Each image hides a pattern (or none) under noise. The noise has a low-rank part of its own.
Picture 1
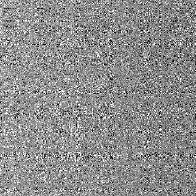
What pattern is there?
a smooth slope
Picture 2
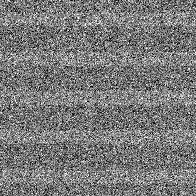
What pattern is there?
horizontal stripes
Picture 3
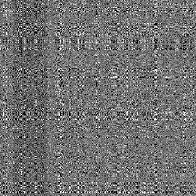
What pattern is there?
one vertical stripe
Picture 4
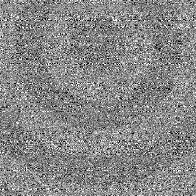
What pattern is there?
rings round one point
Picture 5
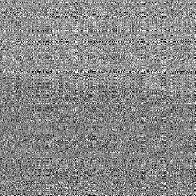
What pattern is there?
a sharp edge
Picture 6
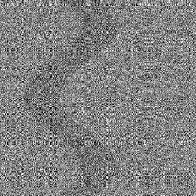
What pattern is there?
a wavy band
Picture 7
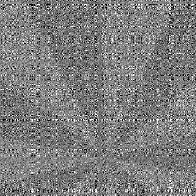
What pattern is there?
spokes from one point
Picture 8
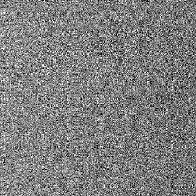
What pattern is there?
a smooth slope
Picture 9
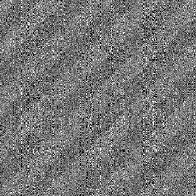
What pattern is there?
diagonal stripes
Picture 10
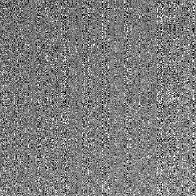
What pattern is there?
a smooth slope
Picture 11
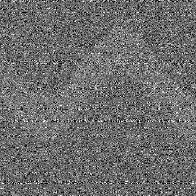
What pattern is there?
a wavy band
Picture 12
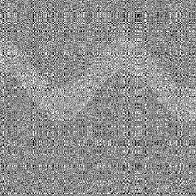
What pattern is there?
a wavy band
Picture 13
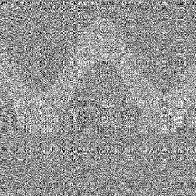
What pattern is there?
a wavy band
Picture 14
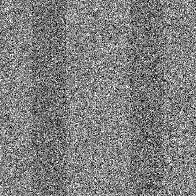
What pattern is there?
vertical stripes
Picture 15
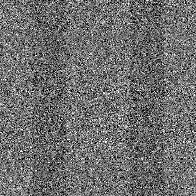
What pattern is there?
vertical stripes
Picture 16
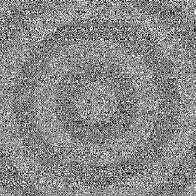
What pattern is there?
rings round one point
